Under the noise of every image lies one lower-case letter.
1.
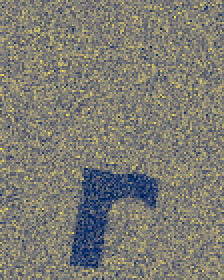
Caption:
dark r, bottom middle
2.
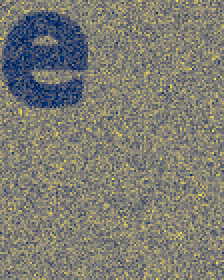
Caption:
dark e, top left
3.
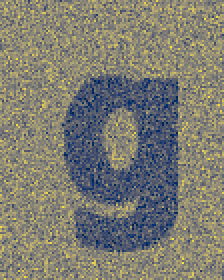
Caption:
dark g
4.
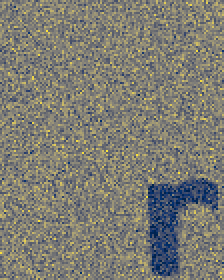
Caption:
dark r, bottom right
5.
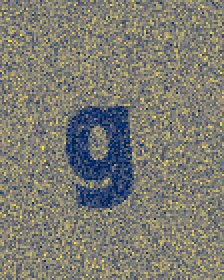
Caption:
dark g, centre
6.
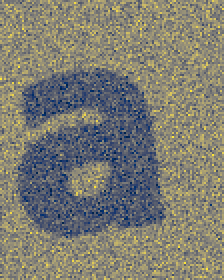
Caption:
dark a
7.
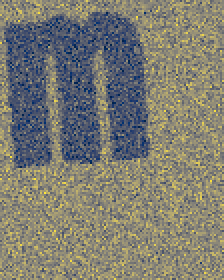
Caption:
dark m
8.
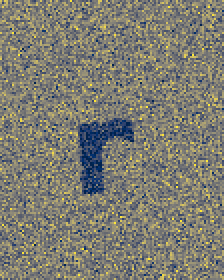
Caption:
dark r, centre
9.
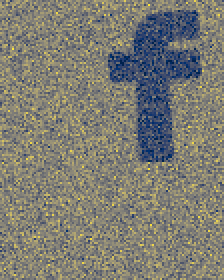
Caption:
dark f
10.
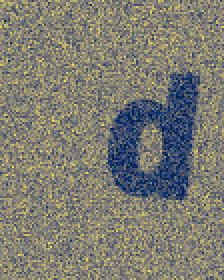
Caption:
dark d
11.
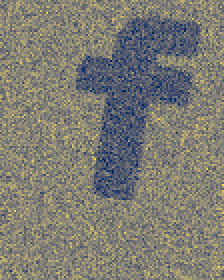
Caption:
dark f
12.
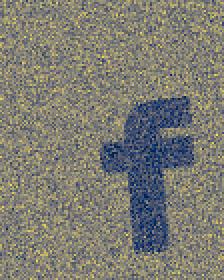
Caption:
dark f
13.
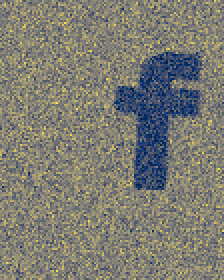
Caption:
dark f
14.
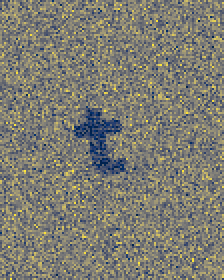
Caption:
dark t, centre
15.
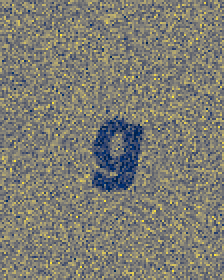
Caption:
dark g, centre
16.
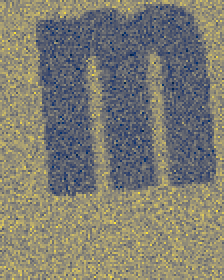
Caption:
dark m
